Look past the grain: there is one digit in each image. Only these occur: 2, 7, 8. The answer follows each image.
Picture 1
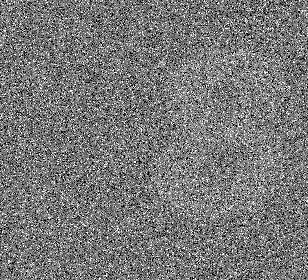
8
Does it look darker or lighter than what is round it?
lighter
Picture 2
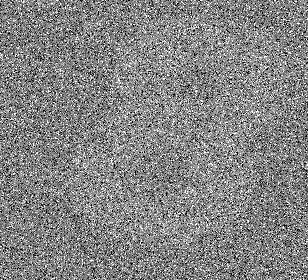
8
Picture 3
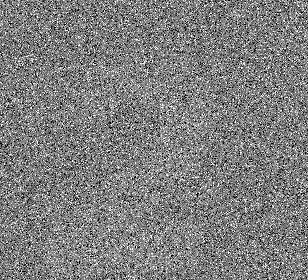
2
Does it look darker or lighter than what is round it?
lighter
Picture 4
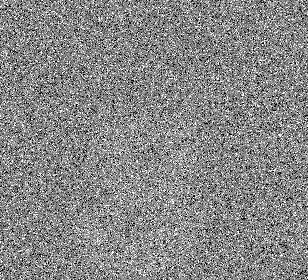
8
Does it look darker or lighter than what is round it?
lighter
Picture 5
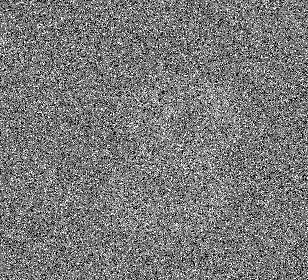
8
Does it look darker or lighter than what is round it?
lighter
